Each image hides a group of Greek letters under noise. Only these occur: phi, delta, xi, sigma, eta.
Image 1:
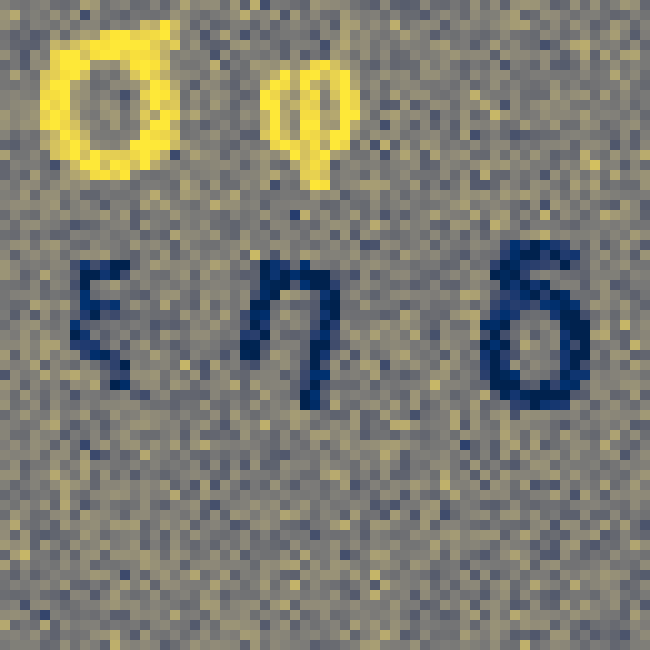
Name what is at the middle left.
xi
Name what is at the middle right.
delta
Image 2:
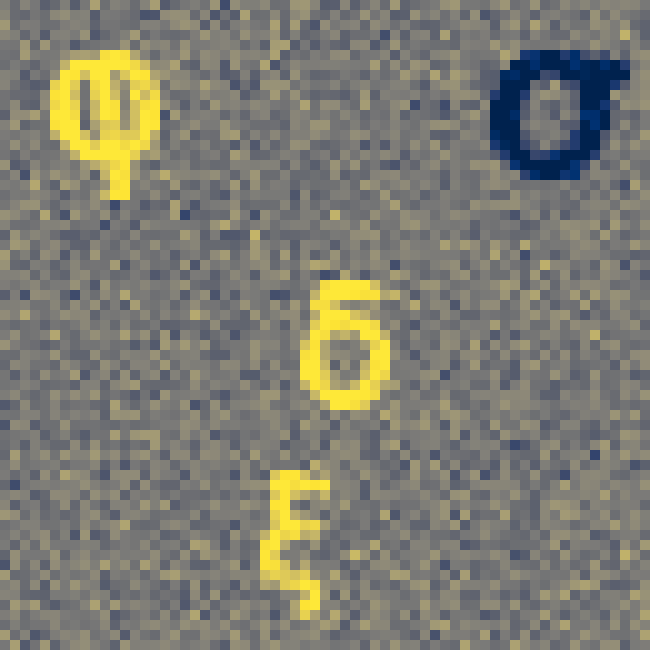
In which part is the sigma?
top right
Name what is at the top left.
phi
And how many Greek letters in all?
4
